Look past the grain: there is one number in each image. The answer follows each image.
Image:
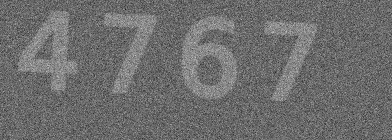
4767
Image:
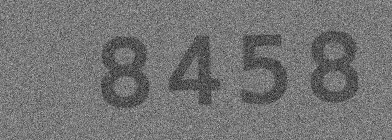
8458
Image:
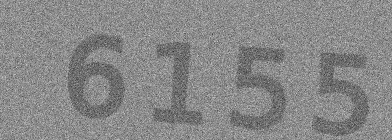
6155
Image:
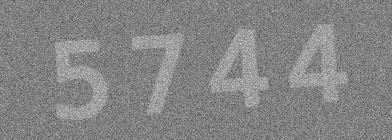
5744
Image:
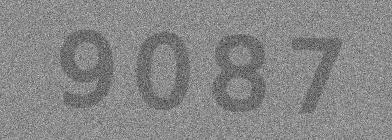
9087
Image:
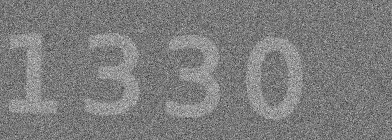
1330
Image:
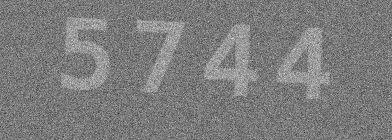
5744
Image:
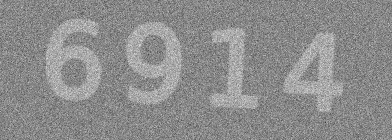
6914
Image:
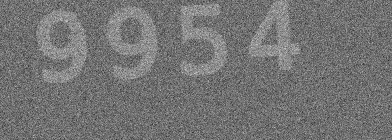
9954
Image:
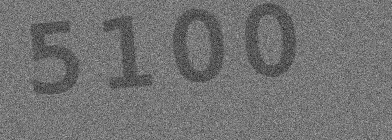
5100
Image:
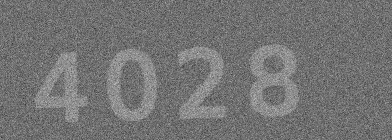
4028
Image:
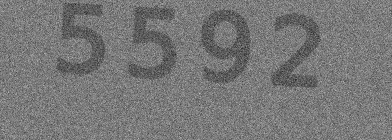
5592
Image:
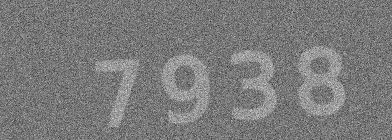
7938
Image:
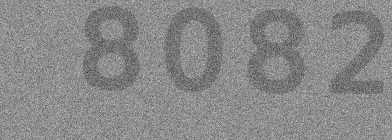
8082
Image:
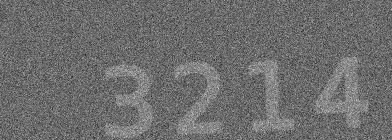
3214
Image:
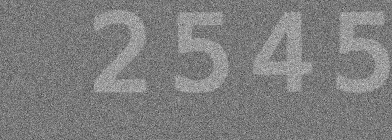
2545
